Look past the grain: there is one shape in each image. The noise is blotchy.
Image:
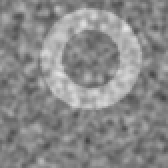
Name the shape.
ring
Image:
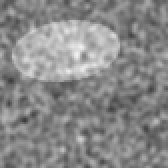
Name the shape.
ellipse
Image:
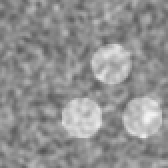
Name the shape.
three dots
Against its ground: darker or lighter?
lighter
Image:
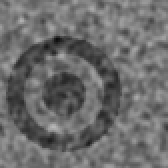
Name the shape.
bullseye
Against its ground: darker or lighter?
darker
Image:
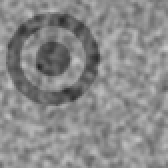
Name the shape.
bullseye
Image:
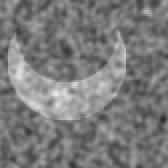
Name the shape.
crescent
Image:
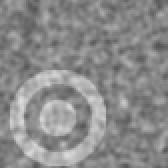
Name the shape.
bullseye
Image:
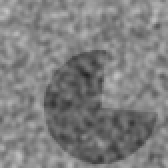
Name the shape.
disc with a wedge cut out
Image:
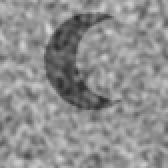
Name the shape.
crescent
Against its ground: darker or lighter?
darker
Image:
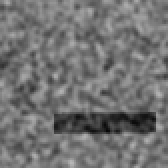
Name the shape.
bar
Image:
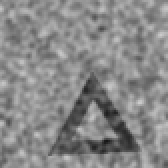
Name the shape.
triangle frame
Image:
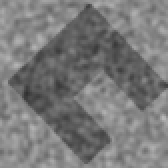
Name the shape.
square with a notch
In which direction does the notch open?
down and right
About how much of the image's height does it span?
nearly all
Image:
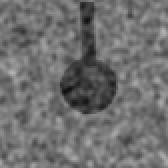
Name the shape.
lollipop
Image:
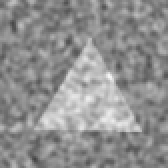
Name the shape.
triangle
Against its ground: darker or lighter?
lighter
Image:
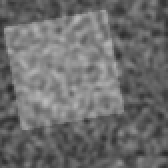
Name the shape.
square
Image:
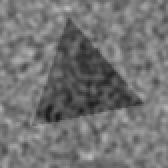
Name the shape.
triangle
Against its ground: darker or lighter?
darker
